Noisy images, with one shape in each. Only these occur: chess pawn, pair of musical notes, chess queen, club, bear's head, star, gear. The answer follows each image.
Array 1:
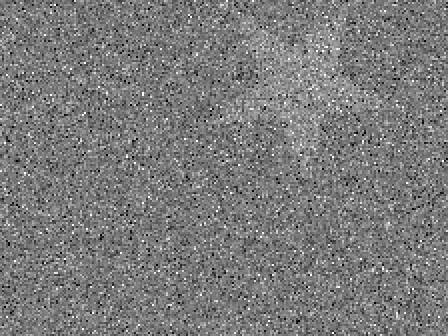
star
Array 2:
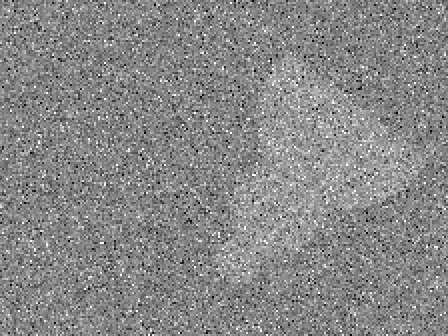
chess pawn
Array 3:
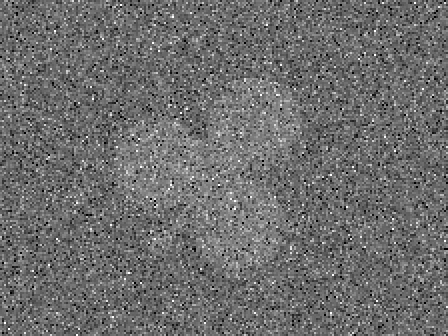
club
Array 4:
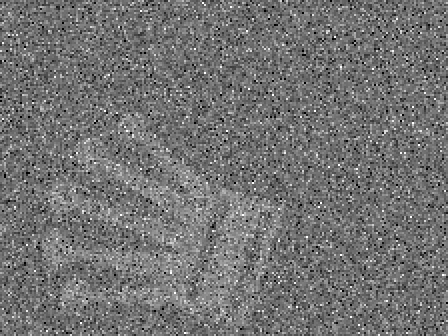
chess queen
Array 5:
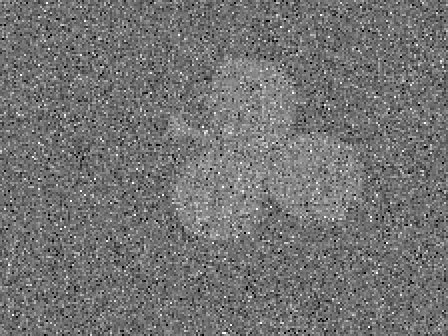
club
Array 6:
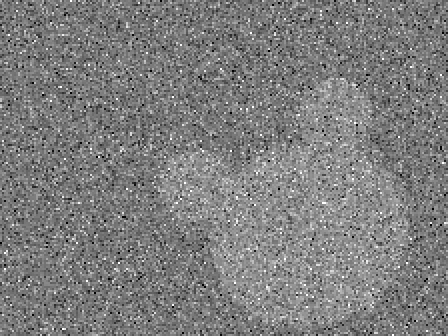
bear's head
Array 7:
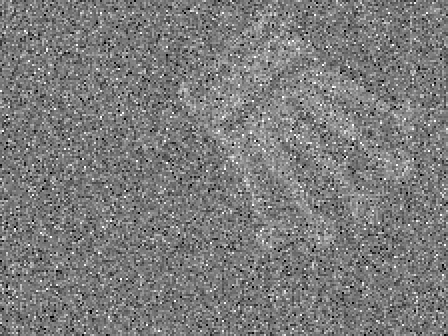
chess queen
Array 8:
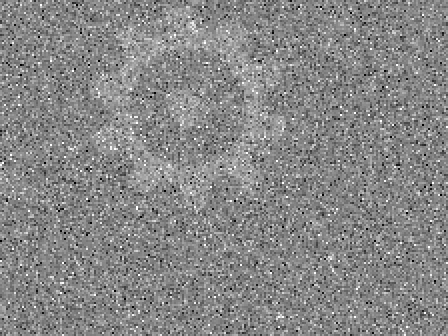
gear
